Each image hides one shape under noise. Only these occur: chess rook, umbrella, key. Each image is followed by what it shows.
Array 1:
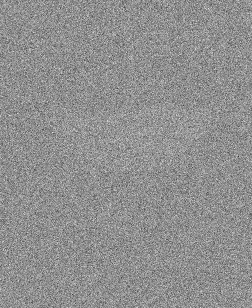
umbrella
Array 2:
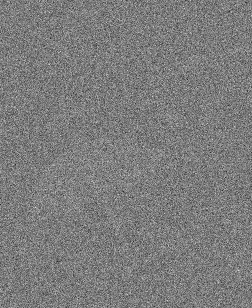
umbrella
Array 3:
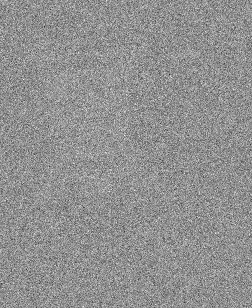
chess rook
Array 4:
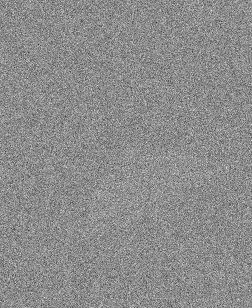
umbrella
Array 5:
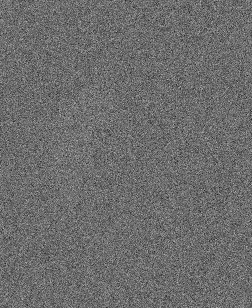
umbrella
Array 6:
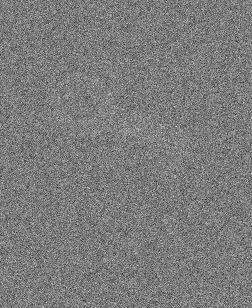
key
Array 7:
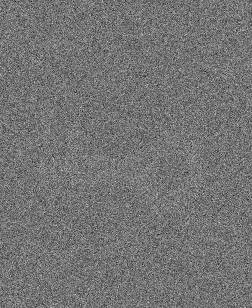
key
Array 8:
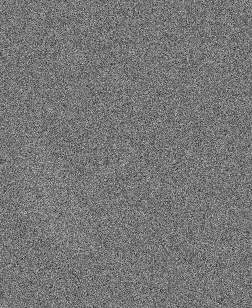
umbrella
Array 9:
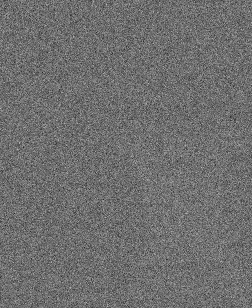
chess rook
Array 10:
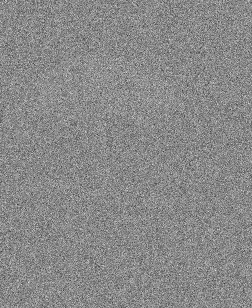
umbrella
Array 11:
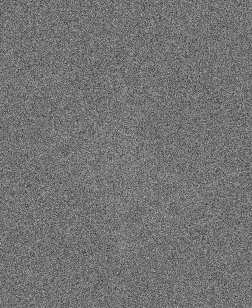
chess rook
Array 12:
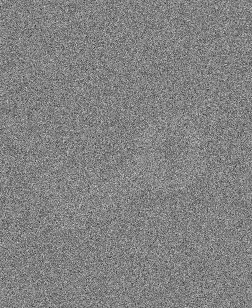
key
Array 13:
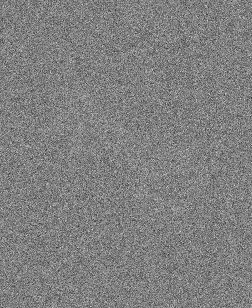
key
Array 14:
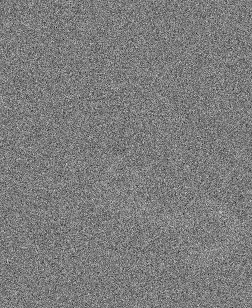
key
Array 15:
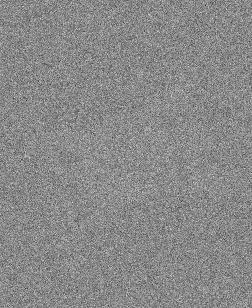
chess rook
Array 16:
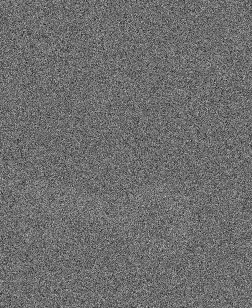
key
